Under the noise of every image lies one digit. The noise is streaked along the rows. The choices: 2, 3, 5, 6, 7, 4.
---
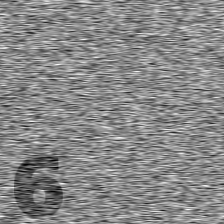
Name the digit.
6
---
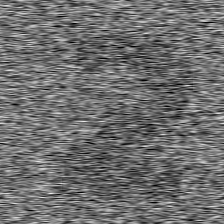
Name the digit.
2
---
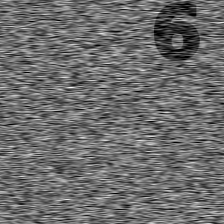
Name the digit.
6
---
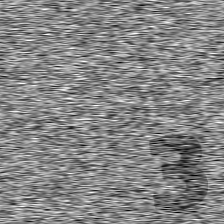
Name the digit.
3
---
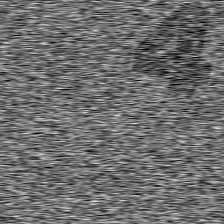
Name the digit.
4
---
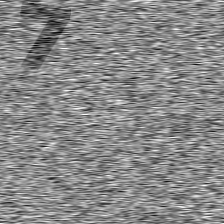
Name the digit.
7
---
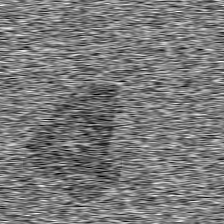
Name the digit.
4
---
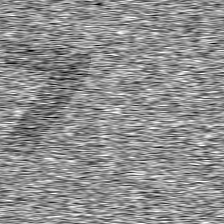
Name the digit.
7
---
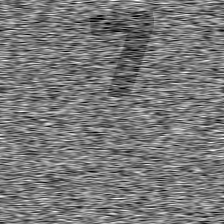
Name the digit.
7
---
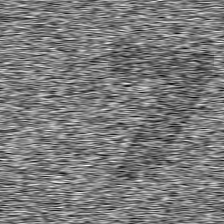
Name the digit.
7
